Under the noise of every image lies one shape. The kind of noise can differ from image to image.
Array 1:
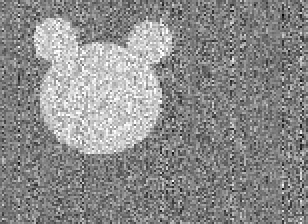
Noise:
columns of uneven size
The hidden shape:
bear's head
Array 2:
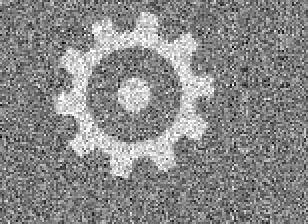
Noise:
low rank plus noise
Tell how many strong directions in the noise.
five to eight
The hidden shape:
gear
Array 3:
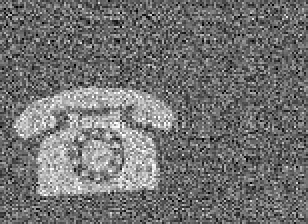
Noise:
low rank plus noise
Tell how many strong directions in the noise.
one
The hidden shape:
telephone
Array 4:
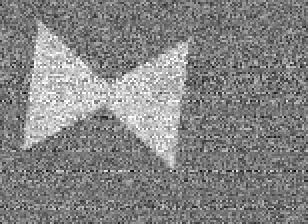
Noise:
rows of uneven size
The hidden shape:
bow tie
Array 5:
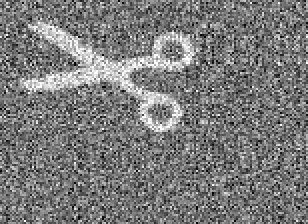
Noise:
low rank plus noise
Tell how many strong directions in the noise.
two
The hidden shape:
pair of scissors
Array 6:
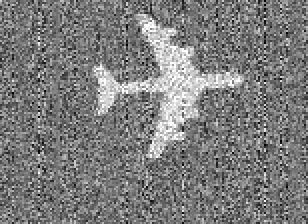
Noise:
columns of uneven size
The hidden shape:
airplane
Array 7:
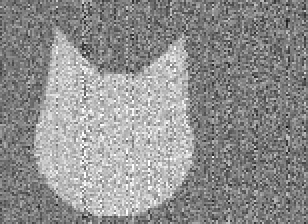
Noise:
columns of uneven size
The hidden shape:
cat's head
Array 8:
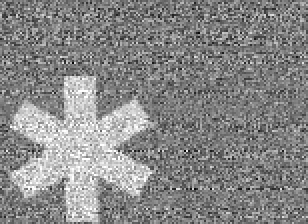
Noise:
rows of uneven size
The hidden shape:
asterisk
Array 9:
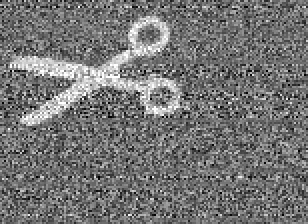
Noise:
rows of uneven size
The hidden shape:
pair of scissors
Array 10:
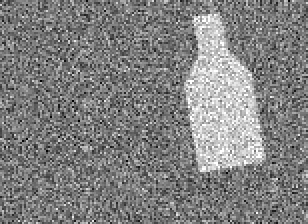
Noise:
low rank plus noise
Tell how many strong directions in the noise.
five to eight
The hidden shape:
bottle
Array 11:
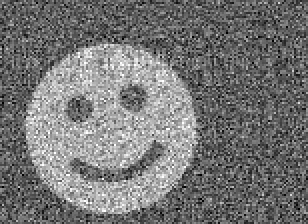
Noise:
low rank plus noise
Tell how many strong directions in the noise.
five to eight
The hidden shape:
smiling face
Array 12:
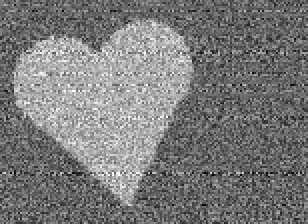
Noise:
rows of uneven size
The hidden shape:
heart
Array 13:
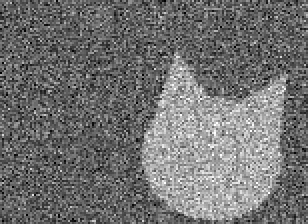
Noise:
low rank plus noise
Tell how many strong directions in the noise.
five to eight
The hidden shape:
cat's head
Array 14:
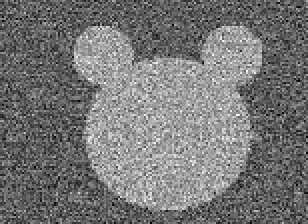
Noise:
low rank plus noise
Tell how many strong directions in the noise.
five to eight
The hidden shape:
bear's head
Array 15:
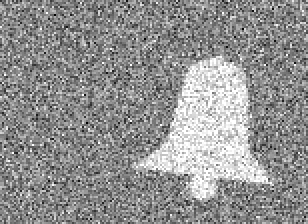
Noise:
independent entries
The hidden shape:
bell
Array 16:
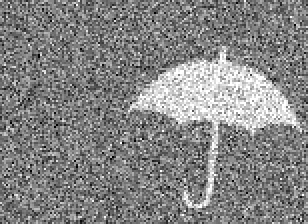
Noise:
independent entries
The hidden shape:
umbrella
